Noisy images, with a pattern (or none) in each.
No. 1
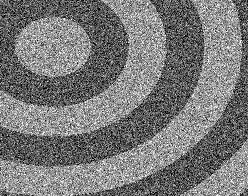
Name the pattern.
rings round one point
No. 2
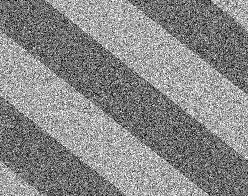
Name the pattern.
diagonal stripes
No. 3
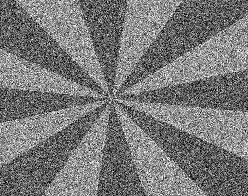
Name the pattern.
spokes from one point
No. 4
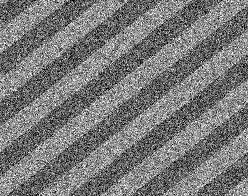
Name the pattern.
diagonal stripes
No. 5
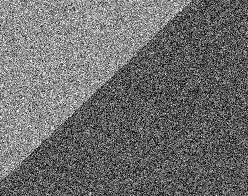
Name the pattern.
a sharp edge
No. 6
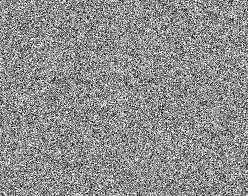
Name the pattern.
only noise
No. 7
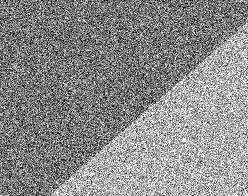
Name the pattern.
a sharp edge
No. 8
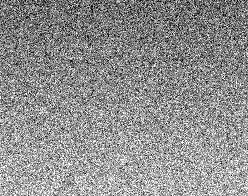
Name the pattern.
a smooth slope
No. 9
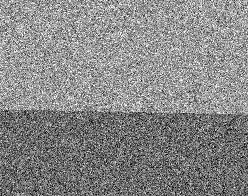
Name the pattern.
a sharp edge
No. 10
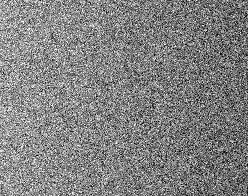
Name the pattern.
a smooth slope
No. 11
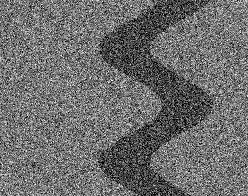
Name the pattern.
a wavy band
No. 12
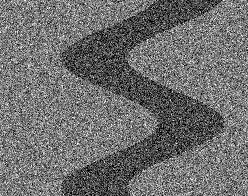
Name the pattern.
a wavy band
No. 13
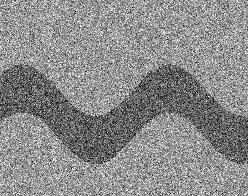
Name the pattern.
a wavy band
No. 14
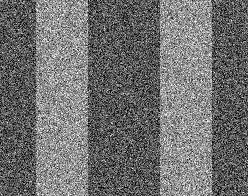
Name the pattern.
vertical stripes
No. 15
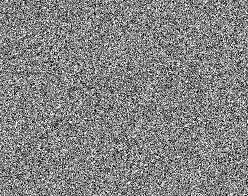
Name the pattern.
only noise
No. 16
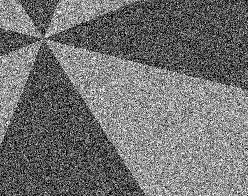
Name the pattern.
spokes from one point
